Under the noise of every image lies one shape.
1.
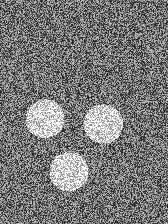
three dots
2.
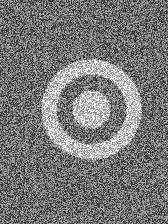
bullseye
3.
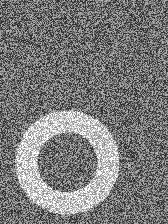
ring
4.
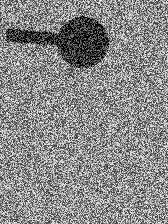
lollipop
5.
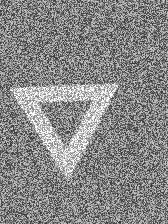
triangle frame
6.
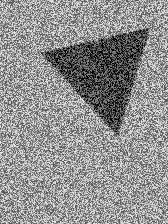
triangle
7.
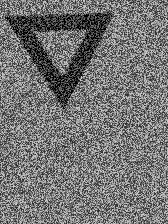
triangle frame
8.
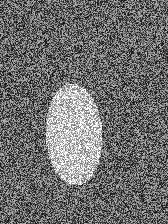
ellipse
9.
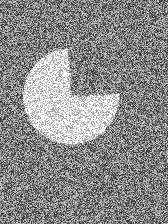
disc with a wedge cut out
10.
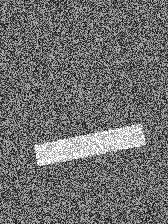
bar
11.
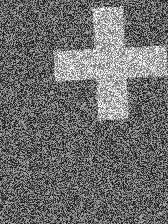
cross
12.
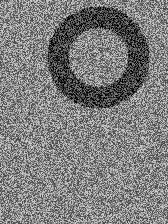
ring
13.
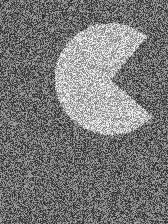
disc with a wedge cut out
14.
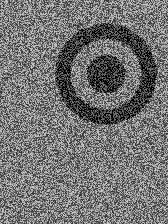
bullseye
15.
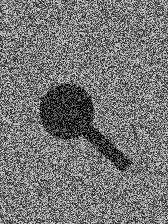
lollipop
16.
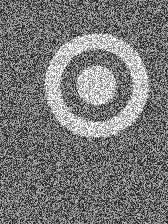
bullseye
